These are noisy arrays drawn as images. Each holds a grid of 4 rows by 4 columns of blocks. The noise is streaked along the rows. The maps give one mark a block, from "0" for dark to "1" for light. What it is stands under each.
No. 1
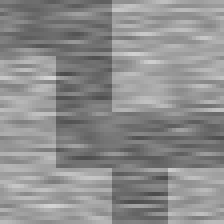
0011
1011
1000
1101
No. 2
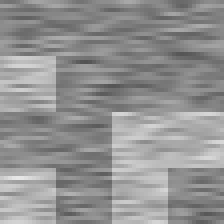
0000
1000
0011
1010
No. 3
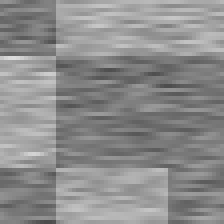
0111
1000
1000
0110
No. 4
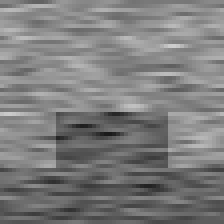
1111
1111
1001
0000
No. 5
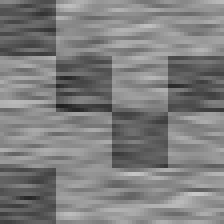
0111
1010
1101
0111
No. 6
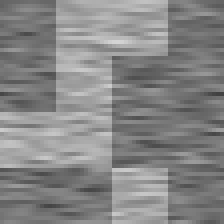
0110
0100
1100
0010
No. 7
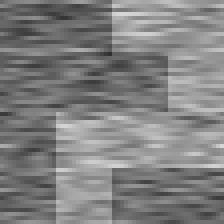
0011
0001
0111
0100
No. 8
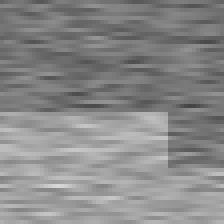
0000
0000
1110
1111
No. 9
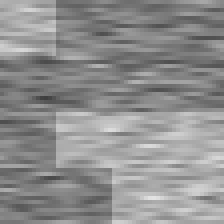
1000
0000
0111
0011
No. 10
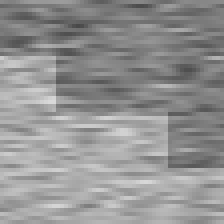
0000
1000
1110
1111
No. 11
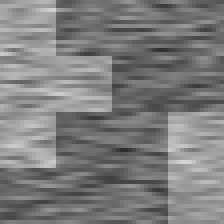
1000
1100
1001
0001
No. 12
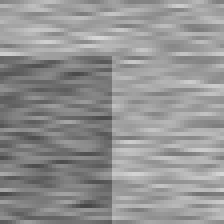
1111
0011
0011
0011
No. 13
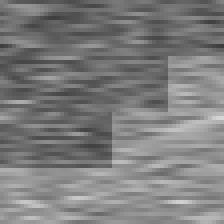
0000
0001
0011
1111
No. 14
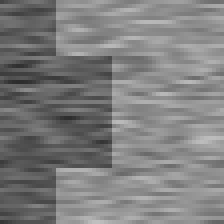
0111
0011
0011
0111
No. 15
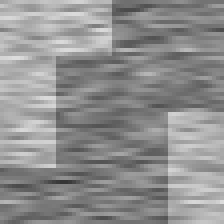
1100
1000
1001
0001
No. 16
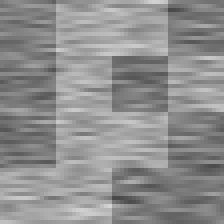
0110
0101
0110
1100
